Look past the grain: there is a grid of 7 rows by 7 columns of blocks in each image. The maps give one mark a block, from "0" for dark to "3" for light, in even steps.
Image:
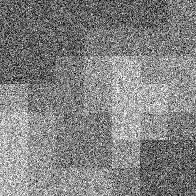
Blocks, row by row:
0 0 0 0 0 0 1
0 0 0 1 1 1 1
0 0 1 2 3 2 2
2 1 1 2 3 3 2
3 2 1 1 3 2 1
3 2 1 1 2 0 0
3 2 2 2 1 0 0
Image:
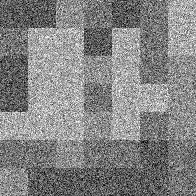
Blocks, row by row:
0 0 2 1 0 1 3
1 3 3 0 3 1 3
0 3 3 2 3 1 2
0 3 3 1 3 3 2
3 3 3 2 3 1 2
1 1 2 1 1 0 1
2 0 0 0 0 0 1
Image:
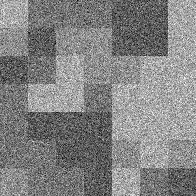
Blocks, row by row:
3 1 1 1 0 0 3
2 0 2 2 0 0 3
0 1 3 2 2 3 3
1 3 3 1 3 3 3
1 0 0 0 3 3 3
1 1 0 0 2 3 2
2 1 1 0 3 1 0
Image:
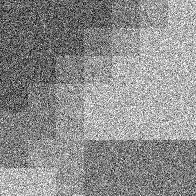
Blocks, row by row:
0 0 0 0 1 2 3
0 0 0 1 2 3 3
0 0 1 2 3 3 3
0 1 2 3 3 3 3
1 1 2 3 3 3 3
1 2 2 1 1 1 1
3 3 2 1 1 1 1
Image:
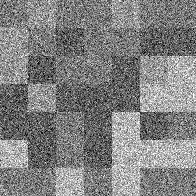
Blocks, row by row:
1 2 1 1 2 1 1
2 1 0 1 1 0 0
2 0 1 1 0 2 3
0 2 0 0 0 3 3
0 0 1 0 3 0 1
3 0 1 0 3 3 3
1 1 3 1 3 1 1
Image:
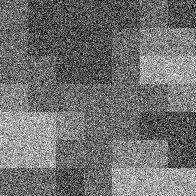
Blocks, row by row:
1 0 0 0 0 1 0
1 0 0 0 1 2 2
1 1 0 0 1 3 3
2 1 1 1 1 1 2
3 3 2 1 1 0 0
3 3 1 1 2 2 0
1 1 0 1 3 3 3
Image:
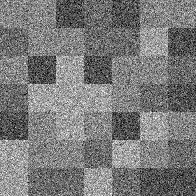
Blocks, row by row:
2 2 0 1 0 2 2
1 2 2 1 1 3 0
2 0 3 0 2 2 1
1 3 3 3 2 1 0
0 2 3 2 0 3 2
3 2 2 1 3 2 1
3 1 1 3 1 0 0
